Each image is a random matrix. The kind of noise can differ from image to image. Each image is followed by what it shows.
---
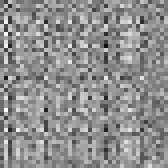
low rank plus noise
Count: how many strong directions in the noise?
one
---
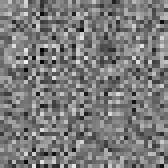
low rank plus noise
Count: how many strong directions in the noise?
three or four
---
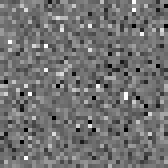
heavy tails
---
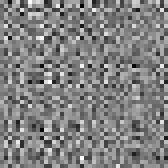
low rank plus noise
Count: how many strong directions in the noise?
one
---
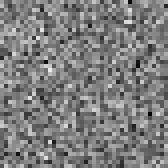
independent entries
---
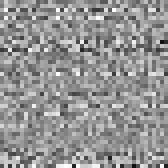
rows of uneven size
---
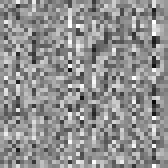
columns of uneven size
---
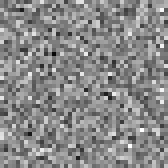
independent entries
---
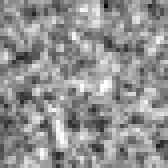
blotchy
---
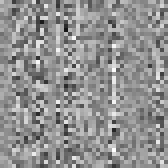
columns of uneven size
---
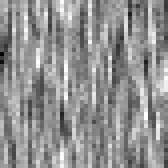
streaked along the columns
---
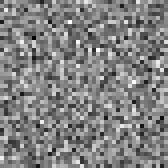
independent entries
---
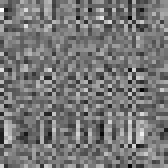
low rank plus noise
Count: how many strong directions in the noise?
one
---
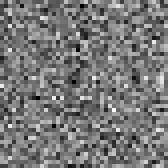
low rank plus noise
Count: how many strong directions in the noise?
five to eight
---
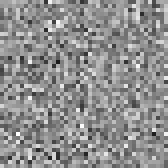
low rank plus noise
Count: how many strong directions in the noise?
five to eight
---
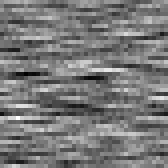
streaked along the rows
